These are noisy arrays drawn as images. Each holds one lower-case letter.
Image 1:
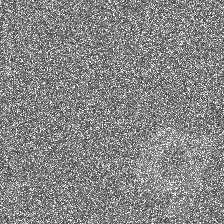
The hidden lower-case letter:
q
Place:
bottom right
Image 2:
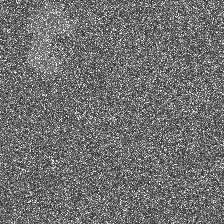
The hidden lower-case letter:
t
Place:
top left
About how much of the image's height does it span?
a third
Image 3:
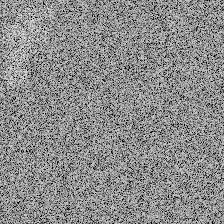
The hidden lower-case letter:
f
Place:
top left
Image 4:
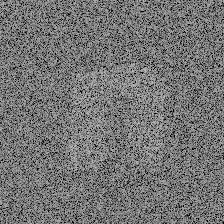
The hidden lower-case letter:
n
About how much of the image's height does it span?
half
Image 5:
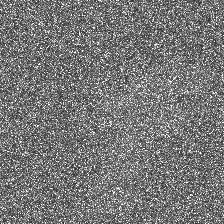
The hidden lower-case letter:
f
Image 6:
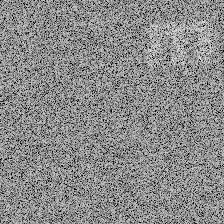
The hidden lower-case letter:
m
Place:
top right
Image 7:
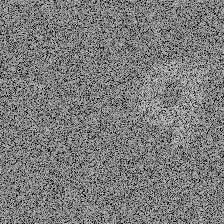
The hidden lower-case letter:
q
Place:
middle right
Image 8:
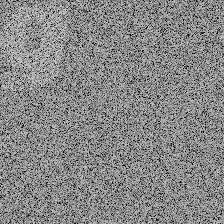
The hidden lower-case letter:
g
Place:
top left
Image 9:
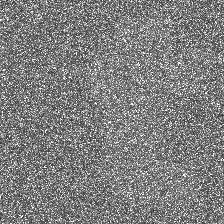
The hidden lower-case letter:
t
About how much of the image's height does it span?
nearly all
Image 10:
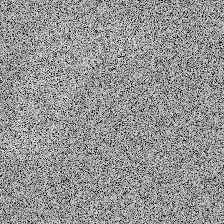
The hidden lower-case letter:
r
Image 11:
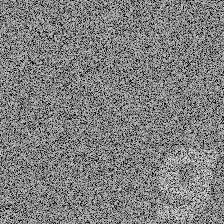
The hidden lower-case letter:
g
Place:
bottom right
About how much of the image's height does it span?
a third
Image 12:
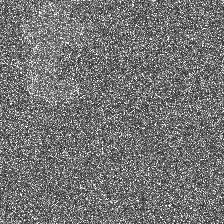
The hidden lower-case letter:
t
